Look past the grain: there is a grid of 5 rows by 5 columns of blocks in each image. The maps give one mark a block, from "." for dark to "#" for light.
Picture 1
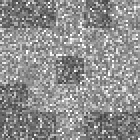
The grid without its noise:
..#.#
#####
##.##
.####
..#..
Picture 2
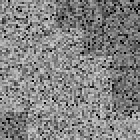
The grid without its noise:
##...
###..
####.
####.
.####
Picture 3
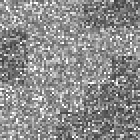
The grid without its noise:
###..
.####
.###.
###..
##...
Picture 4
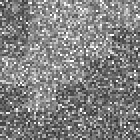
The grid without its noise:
.####
.###.
###..
.#...
.....
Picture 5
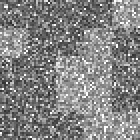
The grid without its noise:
....#
#..#.
..##.
..##.
...##
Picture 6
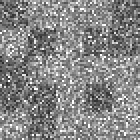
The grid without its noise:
.###.
#.#..
.####
..#.#
#.###
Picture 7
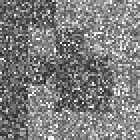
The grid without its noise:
..###
.#.##
....#
.#..#
.####
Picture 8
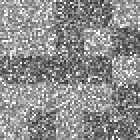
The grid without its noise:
##..#
##.#.
....#
####.
#.#..
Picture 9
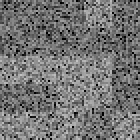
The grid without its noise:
...#.
.....
####.
..##.
###.#
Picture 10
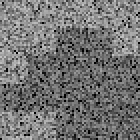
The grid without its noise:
#####
##..#
#....
.....
##...
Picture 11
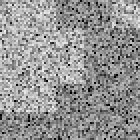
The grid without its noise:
##..#
###..
###..
##...
.....
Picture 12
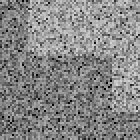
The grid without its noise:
.####
.####
....#
....#
.....
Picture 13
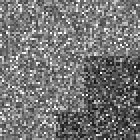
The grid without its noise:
#####
#####
###..
###..
##...
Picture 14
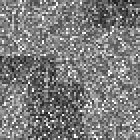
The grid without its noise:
###..
#####
..###
#..##
#..##
